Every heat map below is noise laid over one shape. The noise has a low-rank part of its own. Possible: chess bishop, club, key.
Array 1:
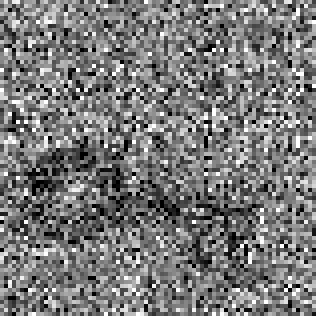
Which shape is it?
key
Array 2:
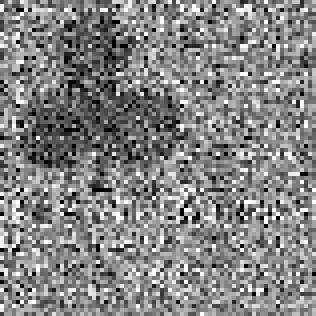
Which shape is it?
club
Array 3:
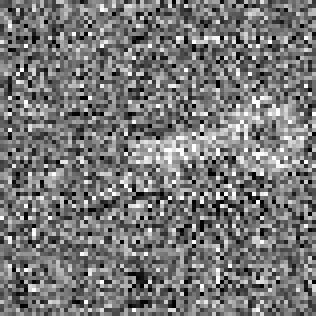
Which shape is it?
key
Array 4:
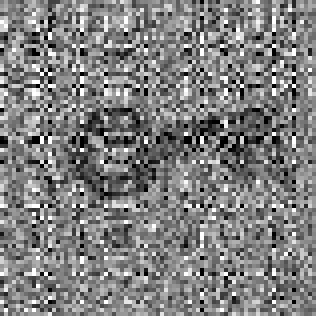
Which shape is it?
key
